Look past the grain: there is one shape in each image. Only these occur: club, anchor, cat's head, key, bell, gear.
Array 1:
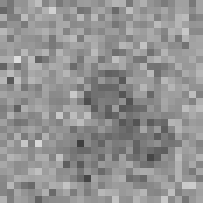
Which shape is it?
club
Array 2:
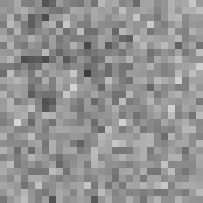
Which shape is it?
anchor
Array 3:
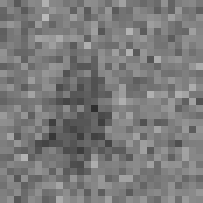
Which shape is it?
bell
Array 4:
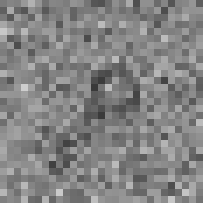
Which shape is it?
key
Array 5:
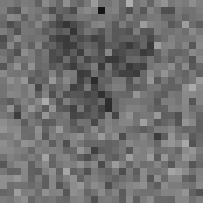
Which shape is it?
club
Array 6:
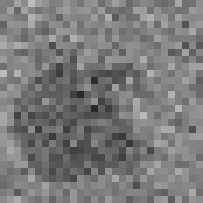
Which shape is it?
cat's head
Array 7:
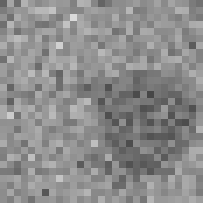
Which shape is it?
cat's head
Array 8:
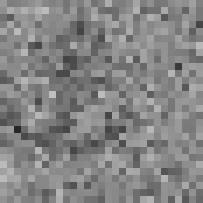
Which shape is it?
anchor
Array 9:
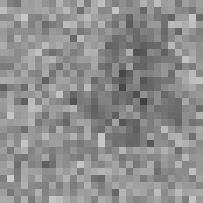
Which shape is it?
bell
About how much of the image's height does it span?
two thirds
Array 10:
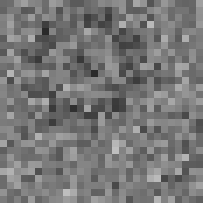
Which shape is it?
gear
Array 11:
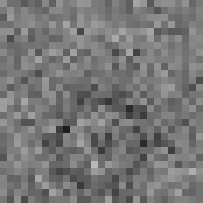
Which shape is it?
gear
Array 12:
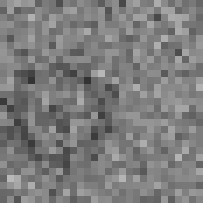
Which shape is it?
gear
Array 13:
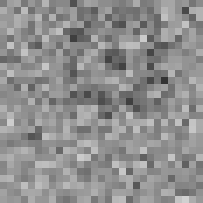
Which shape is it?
gear
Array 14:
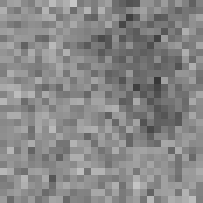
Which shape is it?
bell
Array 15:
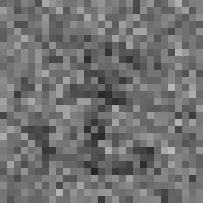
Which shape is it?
anchor
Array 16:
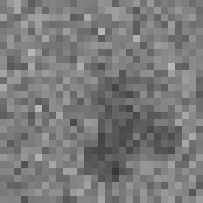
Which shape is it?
club
